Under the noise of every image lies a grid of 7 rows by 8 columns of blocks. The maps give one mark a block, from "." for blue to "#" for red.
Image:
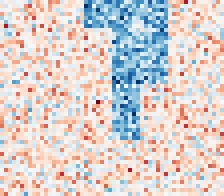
# # # . . . # #
# # # # . . # #
# # # # . . # #
# # # # . # # #
# # # # . # # #
# # # # # # # #
# # # # # # # #
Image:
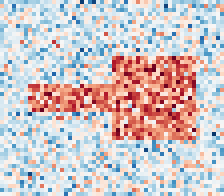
. . . . . . . .
. . . . . . . .
. . . . # # # .
. # # # # # # .
. . . . # # # .
. . . . . . . .
. . . . . . . .
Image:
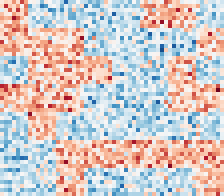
# . . . . # # .
# # # . . . . #
. # # # . . # .
# # # . . . # #
. # . . . . . .
. . # # # # # #
. . # . . . . #
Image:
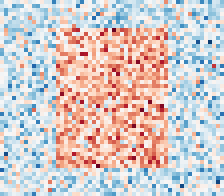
. . . . . . . .
. . # # # # . .
. . # # # # . .
. . # # # # . .
. . # # # # . .
. . # # # # . .
. . . . . . . .
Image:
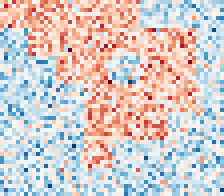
# # # # # . . .
. # # # # # # .
. . # # . # # .
. . . # # # # .
. . . # # # . .
. . . # . . . .
. . . . . . . .
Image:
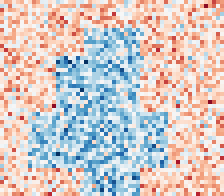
# # # # # # # #
# # # . . # # #
# # . . . # # #
# # . . . # # #
# . . . . . # #
# . . . . . # #
# # # . . # # #
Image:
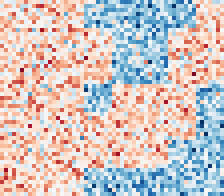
# # # . . . . #
# # # # . . # #
# # # # . . # #
# # # . # # # .
# # # # # # # .
# # # # # # . .
# # # . . . . .
